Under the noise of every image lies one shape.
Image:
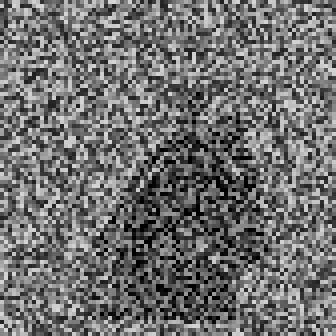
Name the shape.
chess knight
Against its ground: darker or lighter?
darker
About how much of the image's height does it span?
two thirds
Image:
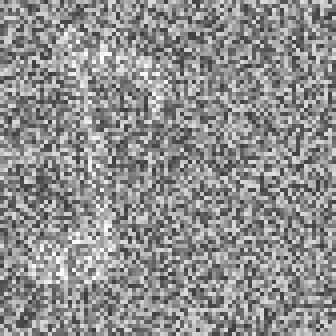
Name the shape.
musical note
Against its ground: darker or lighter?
lighter
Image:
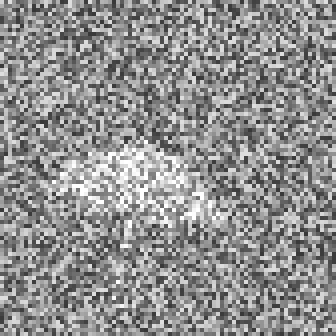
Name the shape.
umbrella
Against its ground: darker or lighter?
lighter
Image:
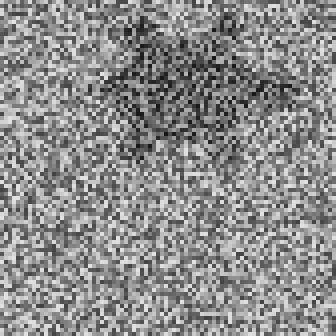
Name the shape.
turtle
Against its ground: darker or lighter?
darker
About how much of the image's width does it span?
two thirds
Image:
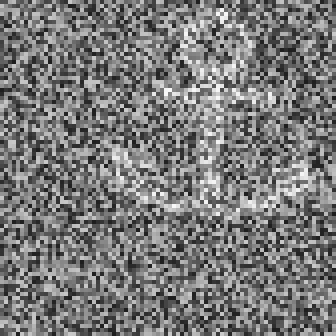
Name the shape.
anchor
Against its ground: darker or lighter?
lighter
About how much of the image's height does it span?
two thirds
